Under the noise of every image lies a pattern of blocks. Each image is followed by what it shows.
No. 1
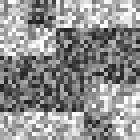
the same after a half turn
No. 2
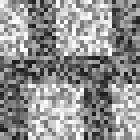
the same after a half turn
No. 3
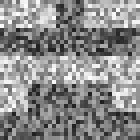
left and right mirror each other
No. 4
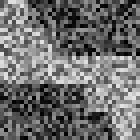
the same after a half turn
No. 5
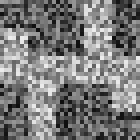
the same after a half turn
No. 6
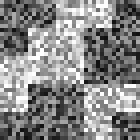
mirrored about the diagonal from the top left
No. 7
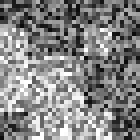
mirrored about the diagonal from the bottom left
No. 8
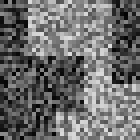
no symmetry
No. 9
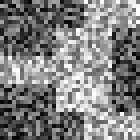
top and bottom mirror each other
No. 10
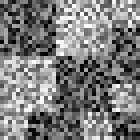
mirrored about the diagonal from the top left
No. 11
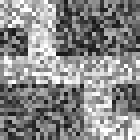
the same after a half turn
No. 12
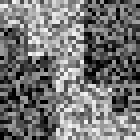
the same after a half turn
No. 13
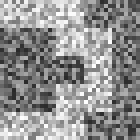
top and bottom mirror each other
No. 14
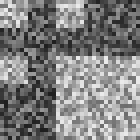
mirrored about the diagonal from the top left
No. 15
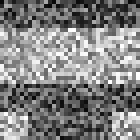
left and right mirror each other
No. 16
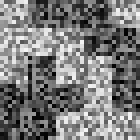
mirrored about the diagonal from the bottom left
